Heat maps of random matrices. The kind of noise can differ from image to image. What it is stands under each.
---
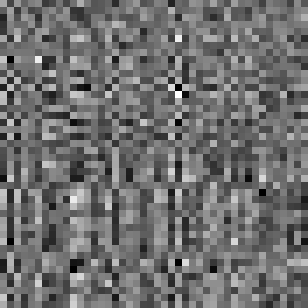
low rank plus noise
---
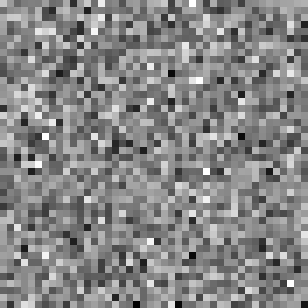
independent entries
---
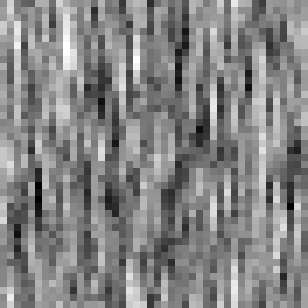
streaked along the columns
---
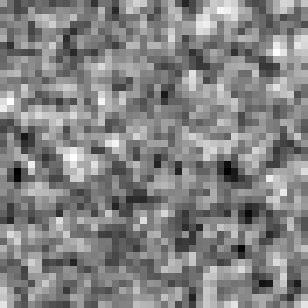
blotchy
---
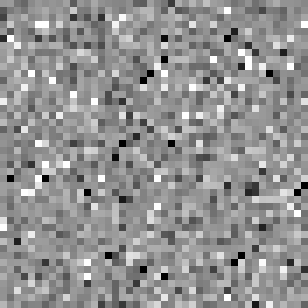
heavy tails
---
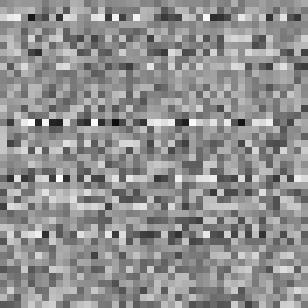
rows of uneven size
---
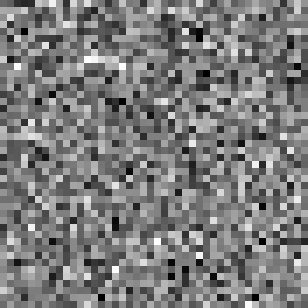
independent entries
